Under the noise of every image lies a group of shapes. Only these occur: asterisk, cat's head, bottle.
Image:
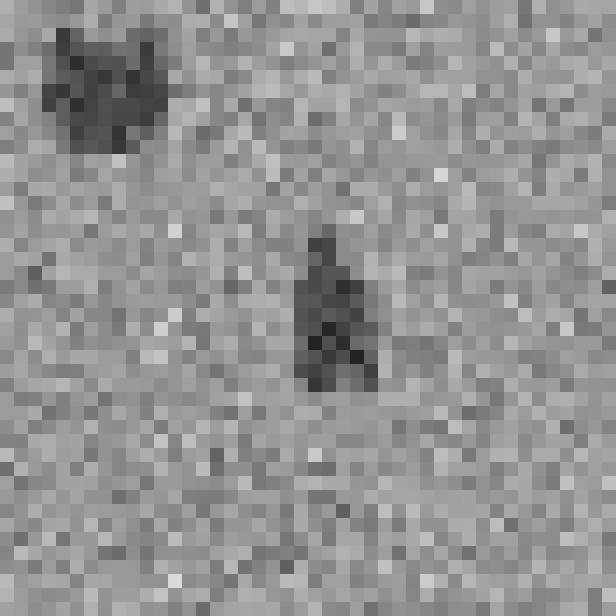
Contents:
top left: cat's head; centre: bottle
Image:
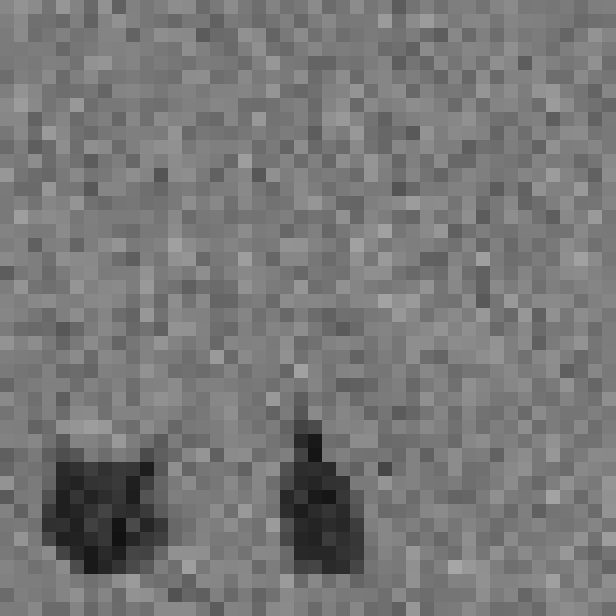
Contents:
bottom left: cat's head; bottom middle: bottle
